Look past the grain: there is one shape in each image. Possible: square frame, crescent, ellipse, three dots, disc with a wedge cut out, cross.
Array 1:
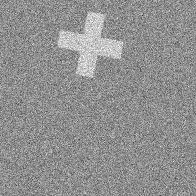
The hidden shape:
cross
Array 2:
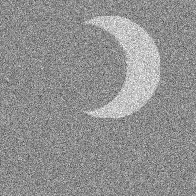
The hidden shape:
crescent
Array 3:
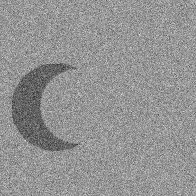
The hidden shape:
crescent
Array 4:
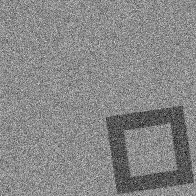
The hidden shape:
square frame
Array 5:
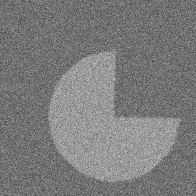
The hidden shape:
disc with a wedge cut out
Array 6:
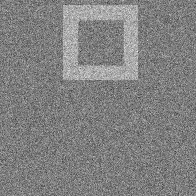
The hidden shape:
square frame
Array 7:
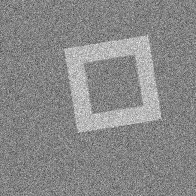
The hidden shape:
square frame
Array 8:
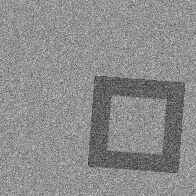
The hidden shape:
square frame
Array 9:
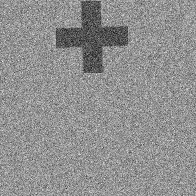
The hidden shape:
cross
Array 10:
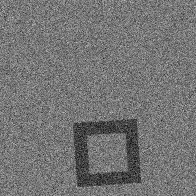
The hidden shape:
square frame
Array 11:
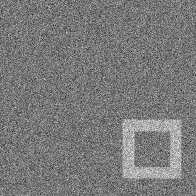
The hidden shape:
square frame
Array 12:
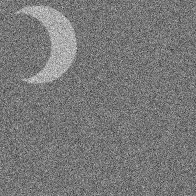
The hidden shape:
crescent
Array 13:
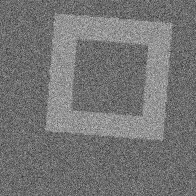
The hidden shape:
square frame
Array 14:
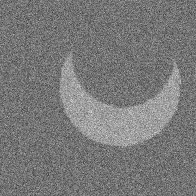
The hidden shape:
crescent
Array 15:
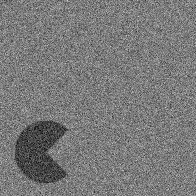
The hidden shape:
disc with a wedge cut out
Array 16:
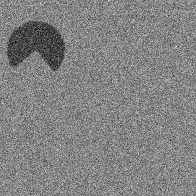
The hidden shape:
disc with a wedge cut out
